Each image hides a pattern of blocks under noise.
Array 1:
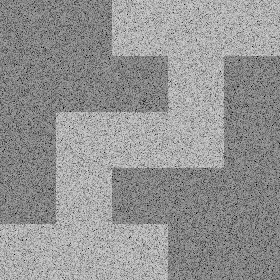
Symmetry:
the same after a half turn
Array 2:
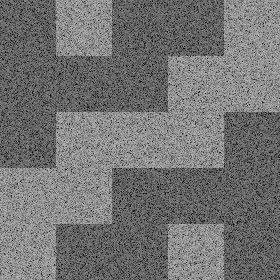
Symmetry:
the same after a half turn
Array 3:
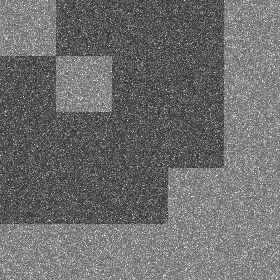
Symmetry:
mirrored about the diagonal from the top left
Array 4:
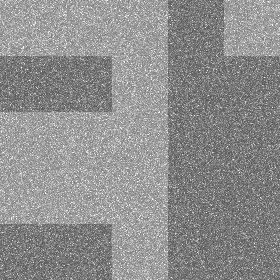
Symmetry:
no symmetry
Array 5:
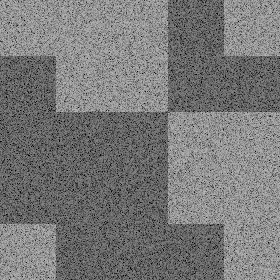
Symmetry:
mirrored about the diagonal from the bottom left
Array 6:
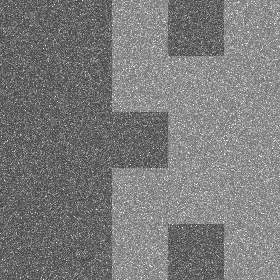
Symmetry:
top and bottom mirror each other
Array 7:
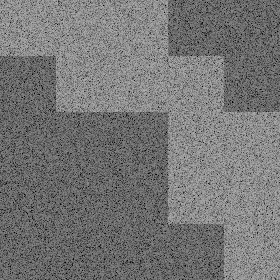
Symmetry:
mirrored about the diagonal from the bottom left
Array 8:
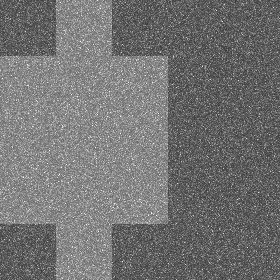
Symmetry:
top and bottom mirror each other
